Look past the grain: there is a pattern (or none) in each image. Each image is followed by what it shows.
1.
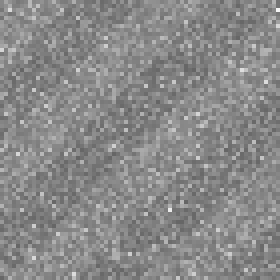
diagonal stripes
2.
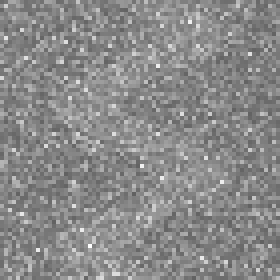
a wavy band
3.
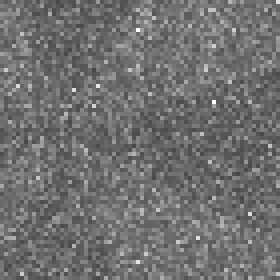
spokes from one point
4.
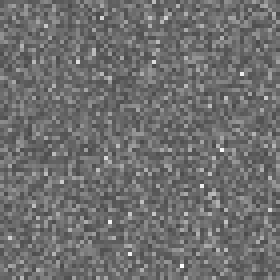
only noise
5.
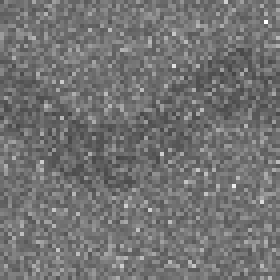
a wavy band
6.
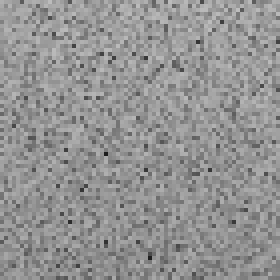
a smooth slope
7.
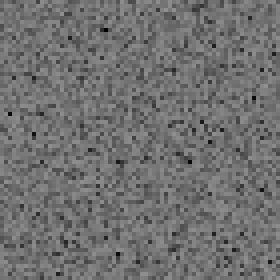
only noise
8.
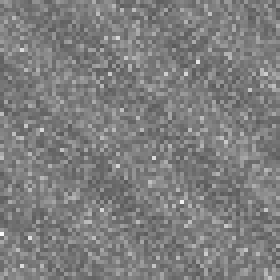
diagonal stripes
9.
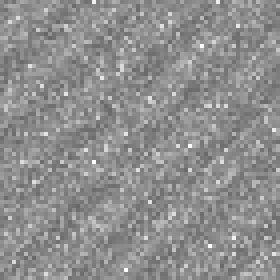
diagonal stripes
